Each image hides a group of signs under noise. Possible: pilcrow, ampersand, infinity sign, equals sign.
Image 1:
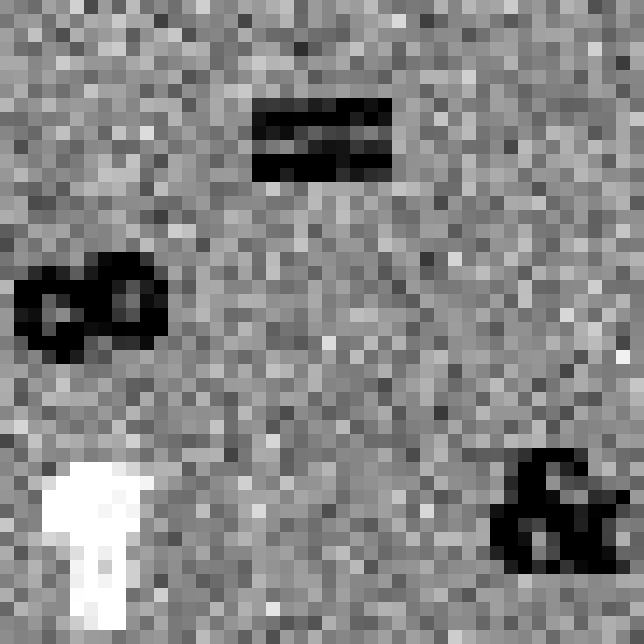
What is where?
top middle: dark equals sign; middle left: dark infinity sign; bottom left: light pilcrow; bottom right: dark ampersand
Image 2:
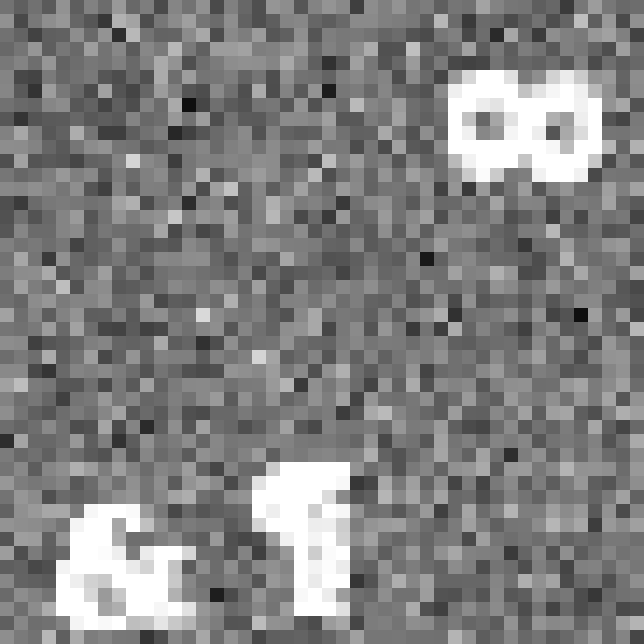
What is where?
top right: light infinity sign; bottom left: light ampersand; bottom middle: light pilcrow
